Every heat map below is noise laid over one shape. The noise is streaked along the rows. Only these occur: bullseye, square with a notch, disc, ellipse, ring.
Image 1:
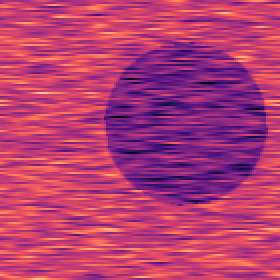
disc
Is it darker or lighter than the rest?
darker
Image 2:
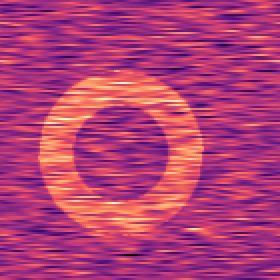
ring
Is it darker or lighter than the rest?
lighter
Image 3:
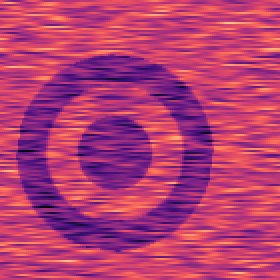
bullseye
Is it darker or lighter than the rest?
darker
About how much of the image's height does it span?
two thirds
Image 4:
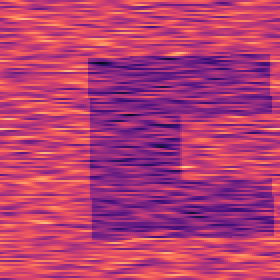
square with a notch
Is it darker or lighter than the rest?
darker
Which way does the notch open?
right
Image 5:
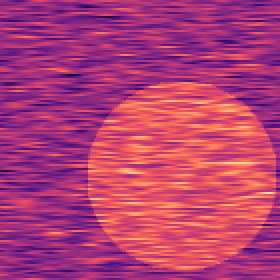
disc
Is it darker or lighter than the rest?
lighter
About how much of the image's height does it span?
two thirds
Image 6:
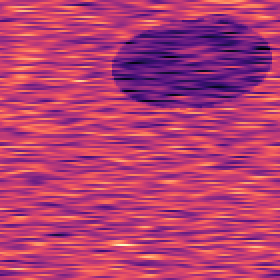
ellipse
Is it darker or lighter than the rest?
darker
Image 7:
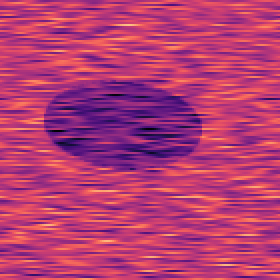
ellipse
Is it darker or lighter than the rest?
darker
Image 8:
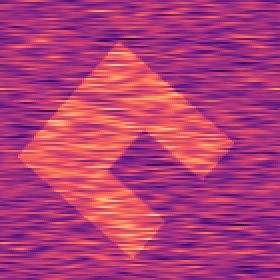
square with a notch
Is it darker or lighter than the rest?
lighter
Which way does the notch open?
down and right
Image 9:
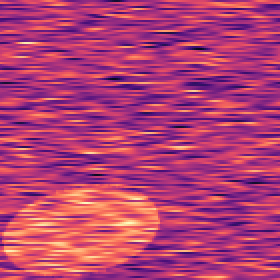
ellipse
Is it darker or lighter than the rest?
lighter
